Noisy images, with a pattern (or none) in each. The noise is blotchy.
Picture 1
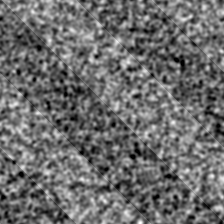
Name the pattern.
diagonal stripes
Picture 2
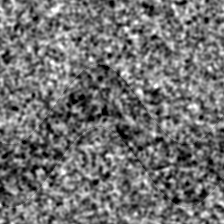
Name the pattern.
a wavy band
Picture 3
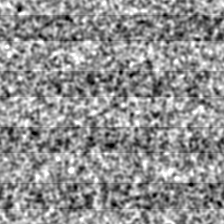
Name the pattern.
horizontal stripes
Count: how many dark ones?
4
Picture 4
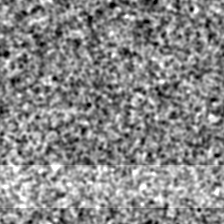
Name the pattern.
one horizontal stripe
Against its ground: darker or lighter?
lighter
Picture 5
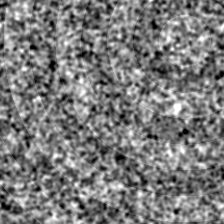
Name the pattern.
rings round one point
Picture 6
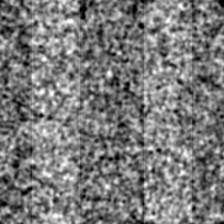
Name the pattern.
vertical stripes
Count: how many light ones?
2
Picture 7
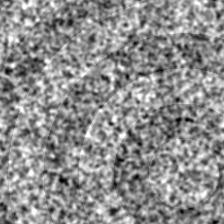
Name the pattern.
rings round one point
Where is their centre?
bottom right
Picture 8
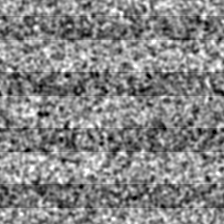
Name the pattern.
horizontal stripes
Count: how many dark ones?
4
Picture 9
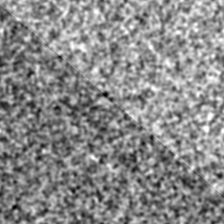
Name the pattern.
a sharp edge
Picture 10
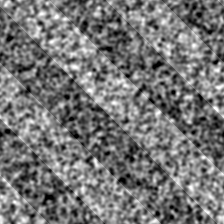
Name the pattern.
diagonal stripes
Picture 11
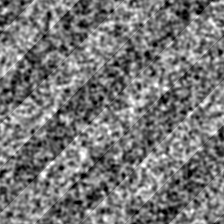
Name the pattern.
diagonal stripes
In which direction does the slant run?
bottom left to top right
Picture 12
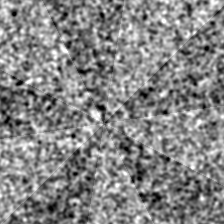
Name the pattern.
spokes from one point
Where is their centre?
centre
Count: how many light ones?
5
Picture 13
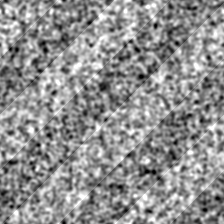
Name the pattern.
diagonal stripes
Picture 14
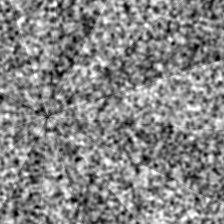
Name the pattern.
spokes from one point
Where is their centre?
middle left
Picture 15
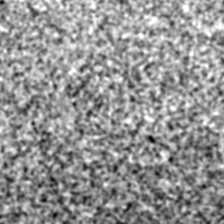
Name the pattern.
a smooth slope
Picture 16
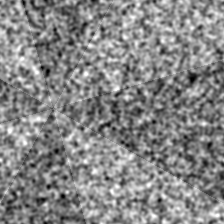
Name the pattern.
spokes from one point
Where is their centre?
middle left
